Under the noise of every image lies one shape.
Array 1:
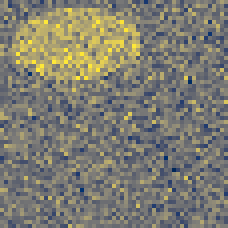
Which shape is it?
ellipse
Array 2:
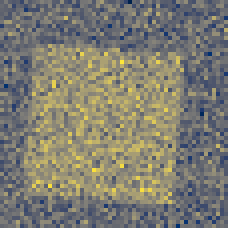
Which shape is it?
square
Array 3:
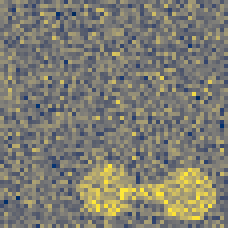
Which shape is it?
dumbbell
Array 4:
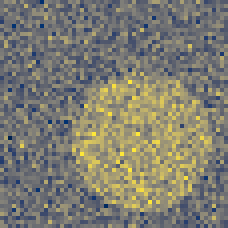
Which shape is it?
disc
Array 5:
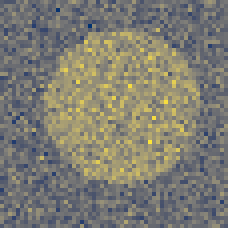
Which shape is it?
disc
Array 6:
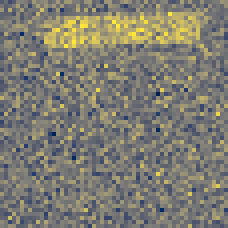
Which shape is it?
bar
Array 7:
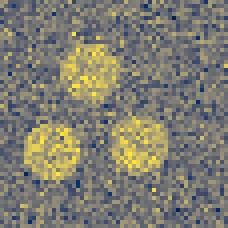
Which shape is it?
three dots
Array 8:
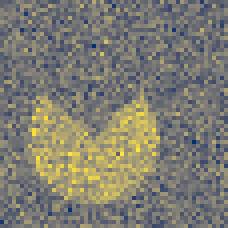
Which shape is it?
disc with a wedge cut out
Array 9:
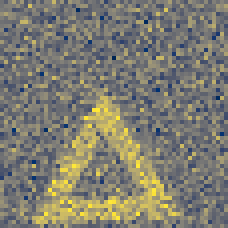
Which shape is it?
triangle frame
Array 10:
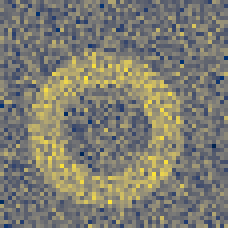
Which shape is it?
ring
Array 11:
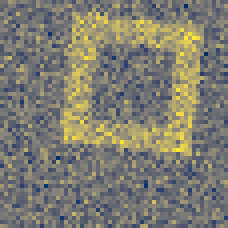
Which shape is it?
square frame
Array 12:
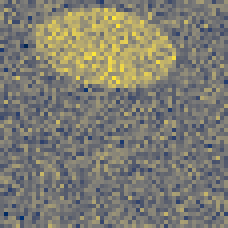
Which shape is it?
ellipse
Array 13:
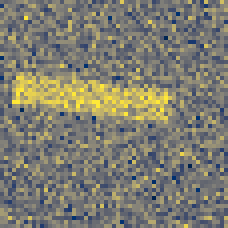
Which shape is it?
bar
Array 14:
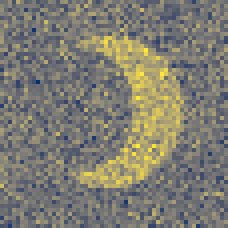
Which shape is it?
crescent
